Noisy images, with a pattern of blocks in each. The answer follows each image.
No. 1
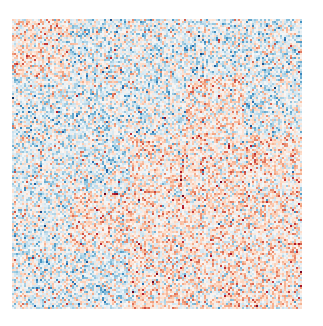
mirrored about the diagonal from the top left
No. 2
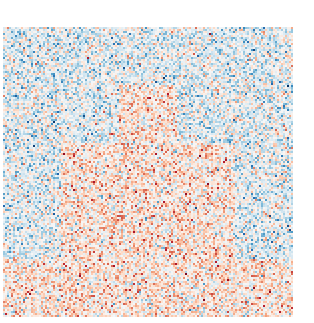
left and right mirror each other
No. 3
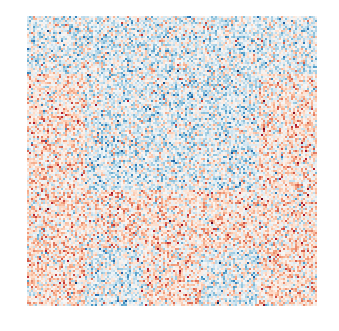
left and right mirror each other
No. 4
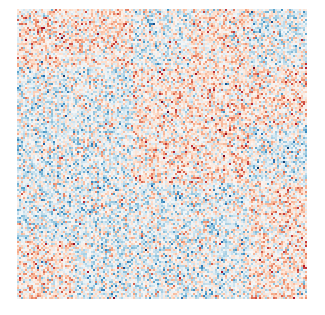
mirrored about the diagonal from the bottom left
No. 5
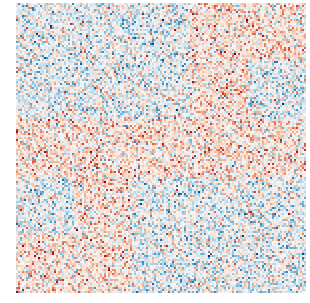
the same after a half turn
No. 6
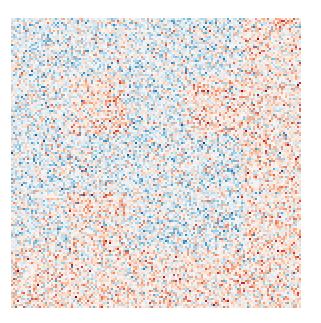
mirrored about the diagonal from the top left
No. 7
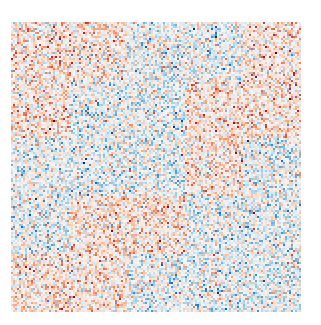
mirrored about the diagonal from the top left
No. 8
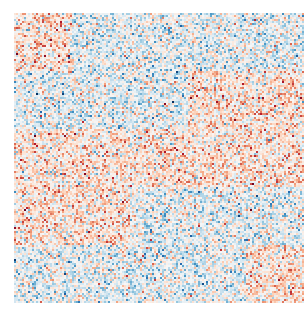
the same after a half turn
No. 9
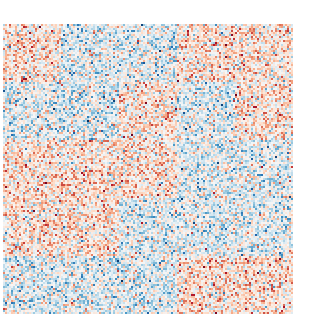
no symmetry
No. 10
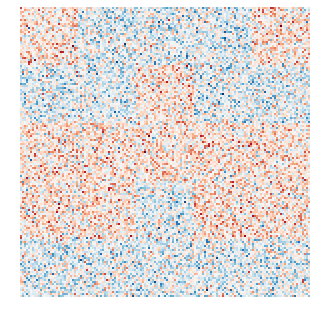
left and right mirror each other
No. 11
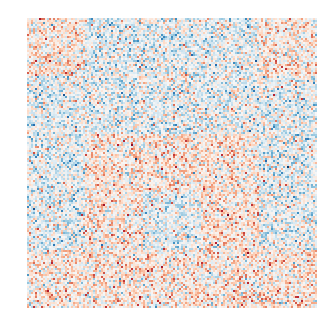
left and right mirror each other
